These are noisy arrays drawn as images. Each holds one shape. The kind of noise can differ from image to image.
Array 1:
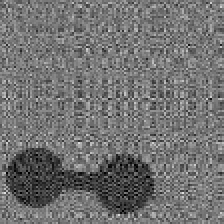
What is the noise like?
low rank plus noise
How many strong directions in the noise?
one
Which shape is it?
dumbbell
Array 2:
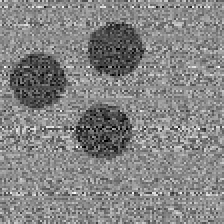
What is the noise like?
rows of uneven size
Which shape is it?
three dots
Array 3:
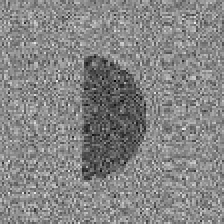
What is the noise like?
low rank plus noise
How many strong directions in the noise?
three or four
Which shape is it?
half disc
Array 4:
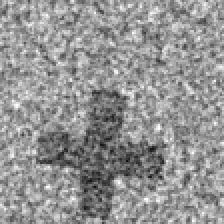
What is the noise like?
blotchy
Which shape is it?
cross
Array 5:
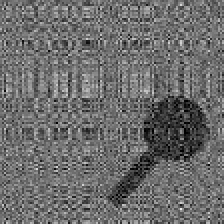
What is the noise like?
low rank plus noise
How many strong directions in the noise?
one
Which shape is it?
lollipop
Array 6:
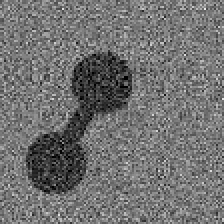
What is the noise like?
low rank plus noise
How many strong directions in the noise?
three or four
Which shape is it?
dumbbell
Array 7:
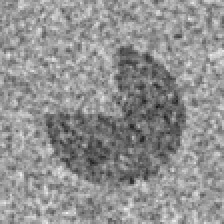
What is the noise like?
blotchy
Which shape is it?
disc with a wedge cut out
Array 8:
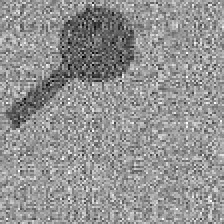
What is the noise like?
low rank plus noise
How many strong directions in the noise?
three or four
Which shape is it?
lollipop
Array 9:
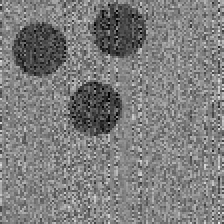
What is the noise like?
columns of uneven size
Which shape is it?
three dots
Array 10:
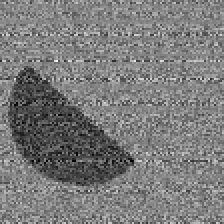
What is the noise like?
rows of uneven size
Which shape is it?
half disc
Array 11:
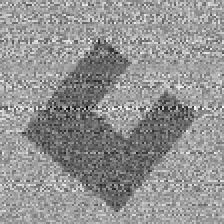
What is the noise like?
rows of uneven size
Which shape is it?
square with a notch
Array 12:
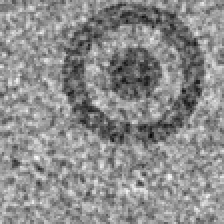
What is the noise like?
blotchy
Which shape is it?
bullseye
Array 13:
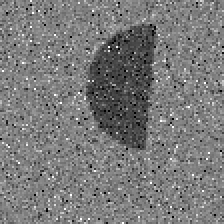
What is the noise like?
heavy tails
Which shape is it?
half disc
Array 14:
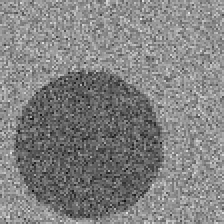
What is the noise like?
independent entries
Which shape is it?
disc
